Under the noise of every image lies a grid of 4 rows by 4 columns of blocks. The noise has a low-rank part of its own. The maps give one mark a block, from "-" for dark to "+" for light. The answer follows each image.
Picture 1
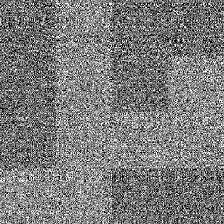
- + - -
- + - +
- + + +
+ + - -
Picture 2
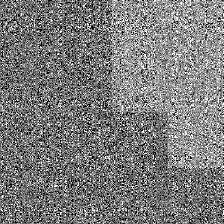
- - + +
- - + +
- - - +
- - - -
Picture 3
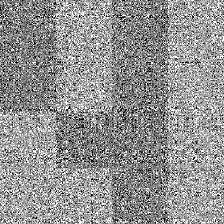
- + - +
- + - +
+ - - +
+ + - +
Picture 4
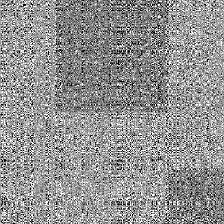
+ - - +
+ - - +
+ + + +
+ + + -
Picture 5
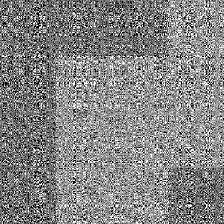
- - - +
- + + +
- + + +
- + + -
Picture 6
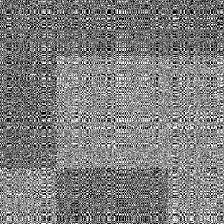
- - - -
- + + +
- + + +
+ - - +
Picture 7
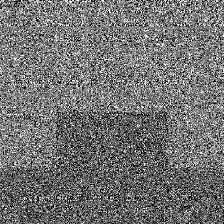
+ + + +
+ + + +
+ - - +
- - - -
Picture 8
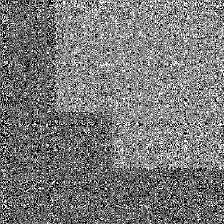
- + + +
- + + +
- - + +
- - - -
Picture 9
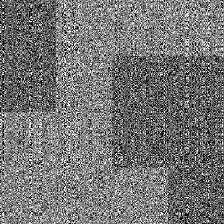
- + + +
- + - -
+ + - -
+ + + -
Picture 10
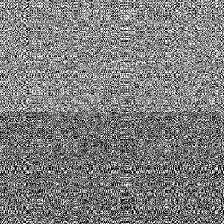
+ + + +
+ + + +
- - - -
- - - -
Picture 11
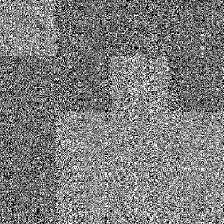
+ - - -
- - + -
- + + +
- + + +
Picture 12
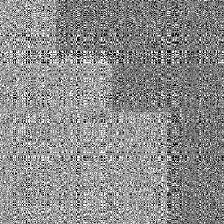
+ - - -
+ + - -
+ + + -
+ + + -
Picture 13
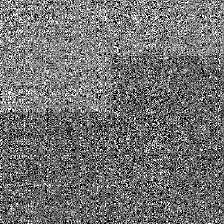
+ + + +
+ + - -
- - - -
- - - -
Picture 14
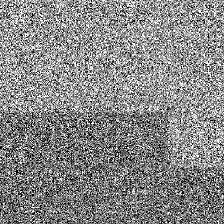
+ + + +
+ + + +
- - - +
- - - -
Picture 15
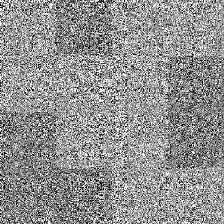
+ - + +
+ + + -
- + + -
- - + +
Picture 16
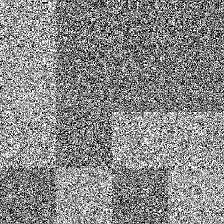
+ - - -
+ - - -
+ - + +
- + - +
